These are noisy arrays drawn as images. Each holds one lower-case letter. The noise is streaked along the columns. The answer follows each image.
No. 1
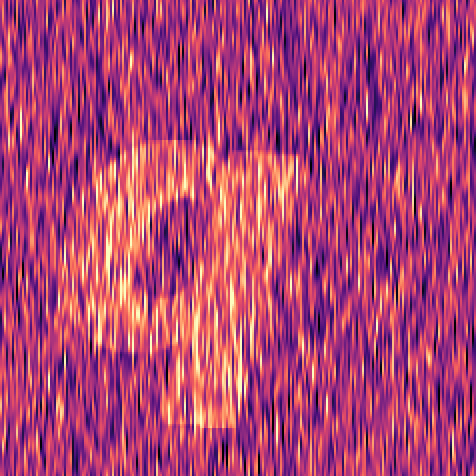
q
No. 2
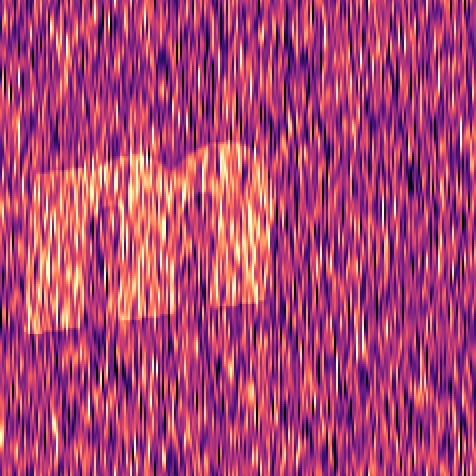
m
